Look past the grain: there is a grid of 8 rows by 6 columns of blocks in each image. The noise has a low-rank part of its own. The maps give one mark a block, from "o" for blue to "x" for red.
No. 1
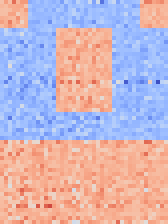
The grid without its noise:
xoooox
ooxxoo
ooxxoo
ooxxoo
oooooo
xxxxxx
xxxxxx
xxxxxx
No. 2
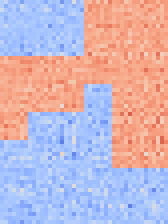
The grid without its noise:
oooxxx
oooxxx
xxxxxx
xxxoxx
xoooxx
ooooxx
oooooo
oooooo
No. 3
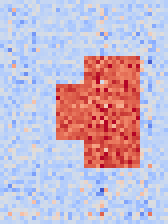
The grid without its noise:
oooooo
oooooo
oooxxo
ooxxxo
ooxxxo
oooxxo
oooooo
oooooo
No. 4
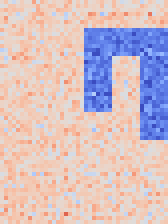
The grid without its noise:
xxxxxx
xxxooo
xxxoxo
xxxoxo
xxxxxo
xxxxxx
xxxxxx
xxxxxx
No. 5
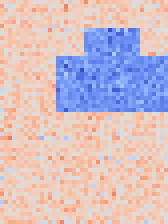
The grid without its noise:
xxxxxx
xxxoox
xxoooo
xxoooo
xxxxxx
xxxxxx
xxxxxx
xxxxxx
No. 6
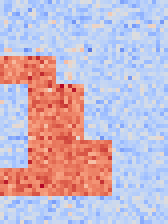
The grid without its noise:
oooooo
oooooo
xxoooo
oxxooo
oxxooo
oxxxoo
xxxxoo
oooooo
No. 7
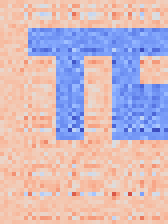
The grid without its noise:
xxxxxx
xooooo
xxoxox
xxoxoo
xxoxoo
xxxxxx
xxxxxx
xxxxxx
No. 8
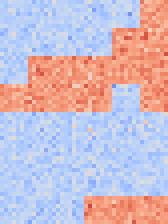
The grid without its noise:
ooooox
ooooxx
oxxxxx
xxxxox
oooooo
oooooo
oooooo
oooxxx
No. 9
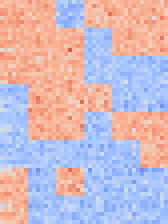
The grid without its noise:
xxoxxx
xxxoxx
xxxooo
oxxxoo
oxxoxx
ooooox
xoxooo
xooooo
